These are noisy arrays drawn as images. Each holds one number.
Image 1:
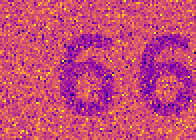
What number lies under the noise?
66
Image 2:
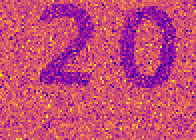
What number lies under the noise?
20
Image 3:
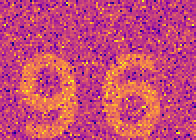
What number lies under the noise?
96
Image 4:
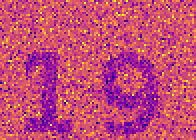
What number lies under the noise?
19
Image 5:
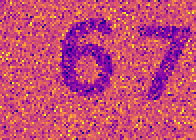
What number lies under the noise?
67
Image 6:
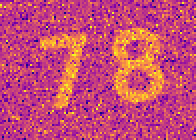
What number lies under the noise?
78
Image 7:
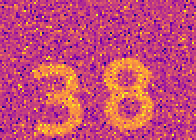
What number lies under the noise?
38
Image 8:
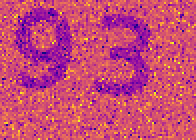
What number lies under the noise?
93
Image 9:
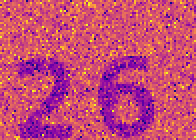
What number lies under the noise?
26
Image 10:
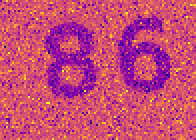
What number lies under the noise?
86
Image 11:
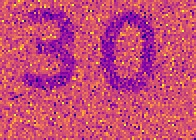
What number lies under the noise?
30
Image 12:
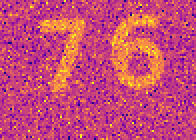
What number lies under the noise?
76
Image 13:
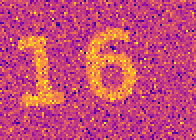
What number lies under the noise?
16
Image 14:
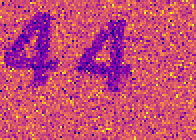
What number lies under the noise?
44
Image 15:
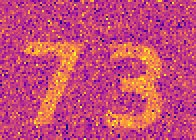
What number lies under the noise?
73
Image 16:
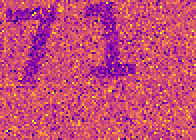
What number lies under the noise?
71
